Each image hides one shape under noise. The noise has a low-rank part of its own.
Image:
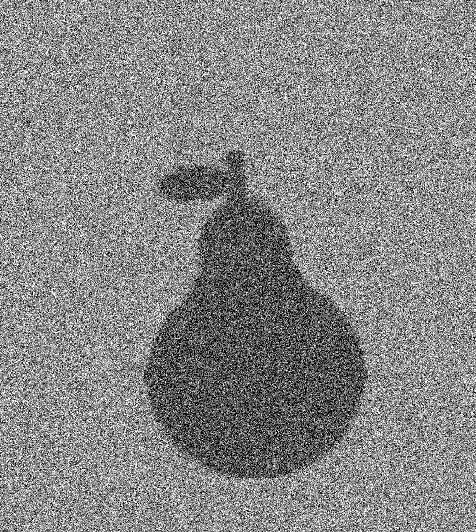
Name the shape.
pear
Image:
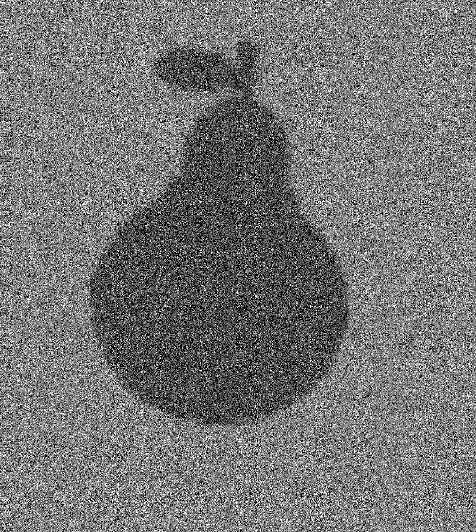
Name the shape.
pear
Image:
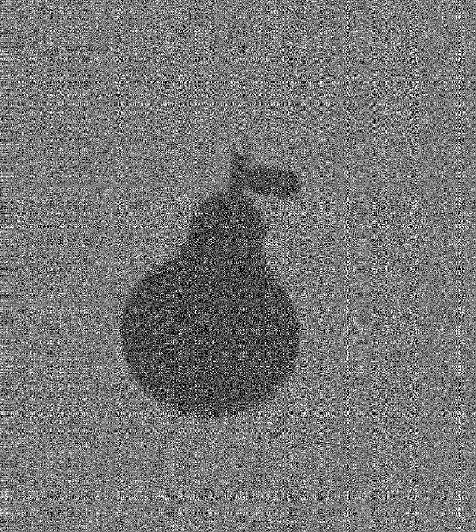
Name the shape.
pear
